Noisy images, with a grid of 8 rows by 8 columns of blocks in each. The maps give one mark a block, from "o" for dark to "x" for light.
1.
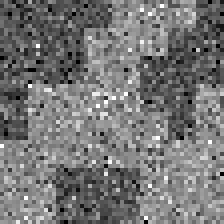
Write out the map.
o o o o x x x o
o o o x x x o o
o o o x x o o o
o x x x x o o x
o x x x x x o x
x x x x x x x x
x x o o o x x x
x x o o o x x x
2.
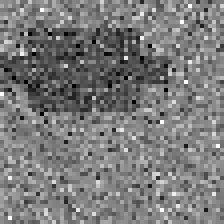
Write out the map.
x x x x x x x x
x o o o o x x x
o o o o o o x x
x o o o o x x x
x x x x x x x x
x x x x x x x x
x x x x x x x x
x x x x x x x x
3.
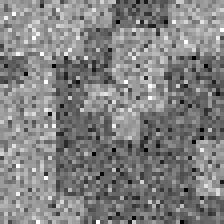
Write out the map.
x x x x o o x x
x x x o x x x x
o x o o x x o o
x x o x x x o o
x x o o x o o o
x x o o o o o x
x x o o o o o x
x x x o o o o o
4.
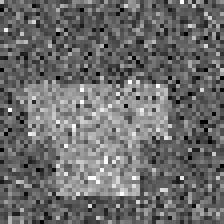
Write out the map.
o o o o o o o o
o o o o o o o o
o o o o o o o o
o x x x x x o o
o x x x x x o o
o o x x x o o o
o o x x x o o o
o o o o o o o o
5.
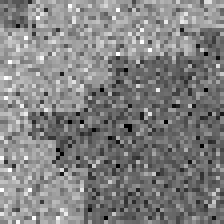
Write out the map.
o x x x x x x x
x x x x x x x o
x x x x o o o o
x x x o o o o o
x o o o o o o o
x x o o o o o o
x x x o o o o o
x x x o o o o o
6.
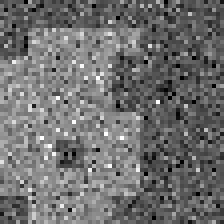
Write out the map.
o o o o o o o o
o x x x x o o o
x x x x o o o o
x x x x o o o o
x x x x x o o o
x x o x x o o o
x x x x x o o o
o x x x o o o o
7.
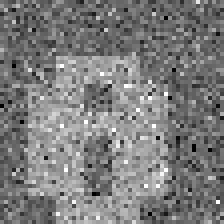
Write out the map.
o o o o o o o o
o o o o o o o o
o o x x x o o o
o x x o x x o o
o x x x x x o o
o x x o x x o o
o x x o x x o o
o o x x x o o o
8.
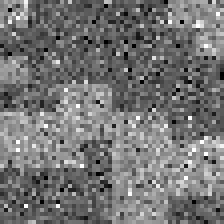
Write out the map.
x o o o o o x x
o o o o o o o x
x o o o o o o o
o o x x o o o o
x x x x x x o o
x x x o x x x x
o o o o x x x x
o o o o x x o o
